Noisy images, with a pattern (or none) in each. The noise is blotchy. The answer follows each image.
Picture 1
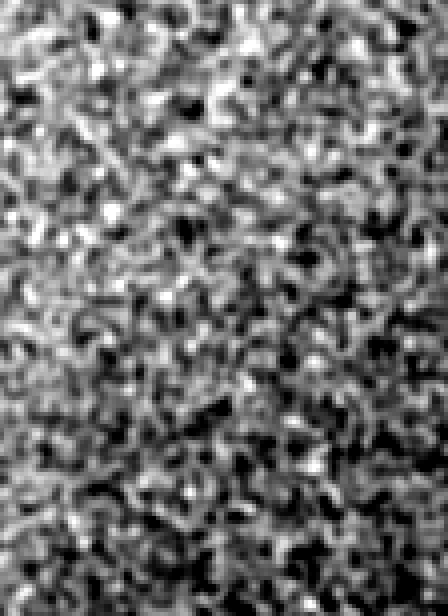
a smooth slope
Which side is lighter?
top left
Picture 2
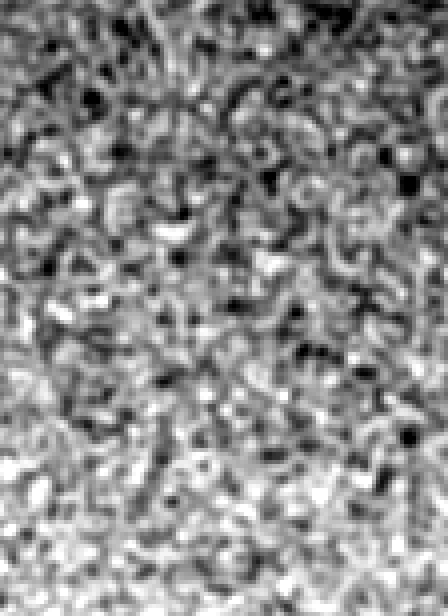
a smooth slope
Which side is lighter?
bottom
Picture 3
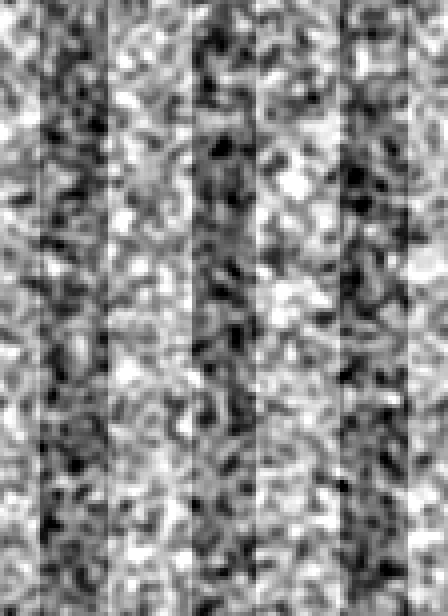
vertical stripes
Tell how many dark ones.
3
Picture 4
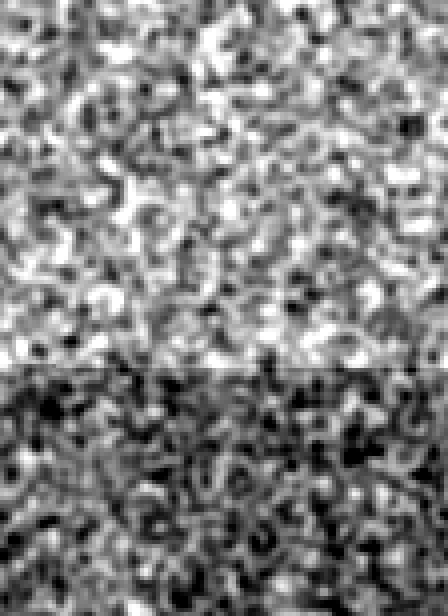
a sharp edge
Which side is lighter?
top
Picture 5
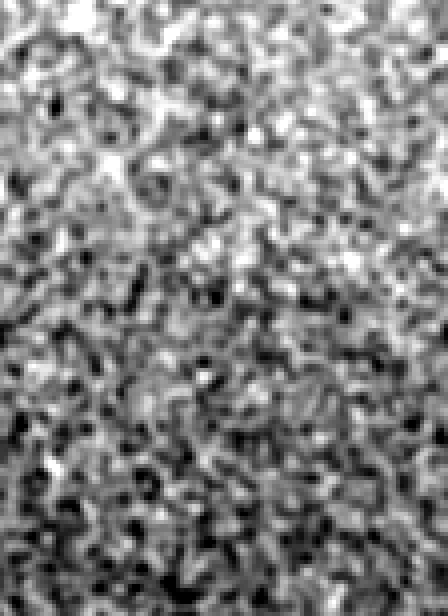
a smooth slope
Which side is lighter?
top
